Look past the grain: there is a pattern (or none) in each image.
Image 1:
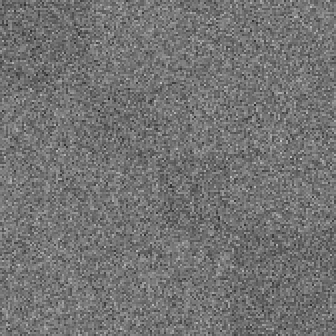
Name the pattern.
blocks along the diagonal
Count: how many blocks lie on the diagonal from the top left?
4
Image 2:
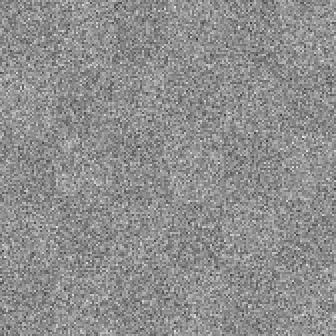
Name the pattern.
a checkerboard
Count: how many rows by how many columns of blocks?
5 by 6
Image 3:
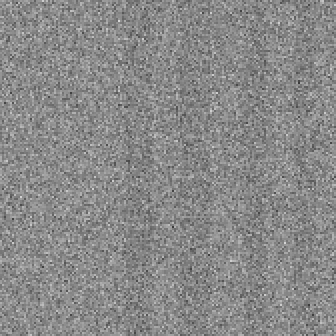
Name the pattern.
bands of columns
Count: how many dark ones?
4
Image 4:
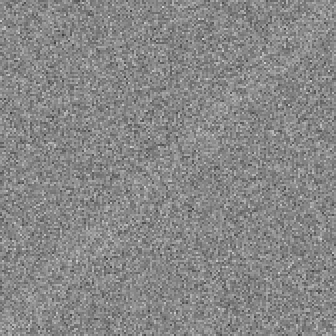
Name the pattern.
a diagonal band
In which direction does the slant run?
bottom left to top right
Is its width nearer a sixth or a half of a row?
a sixth
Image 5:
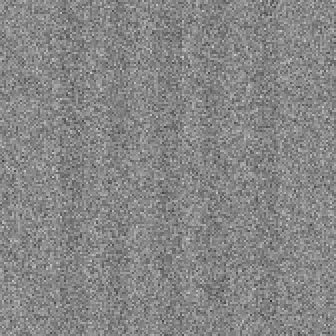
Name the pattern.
bands of columns
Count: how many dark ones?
5
